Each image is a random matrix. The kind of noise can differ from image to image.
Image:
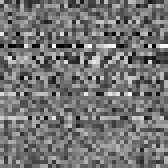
rows of uneven size
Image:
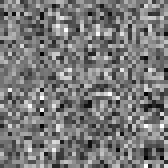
low rank plus noise
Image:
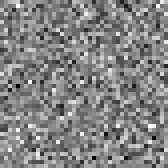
independent entries
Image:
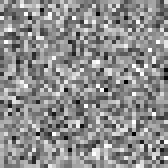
independent entries
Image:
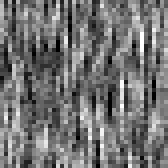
streaked along the columns
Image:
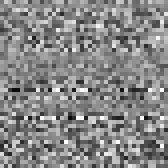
rows of uneven size
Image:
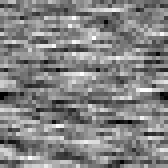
streaked along the rows
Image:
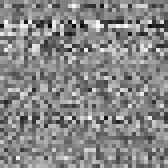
rows of uneven size
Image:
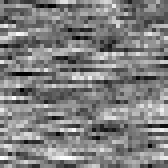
streaked along the rows
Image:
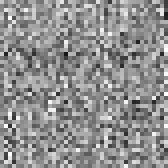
low rank plus noise
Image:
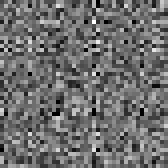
low rank plus noise
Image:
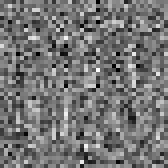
low rank plus noise
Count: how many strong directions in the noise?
five to eight
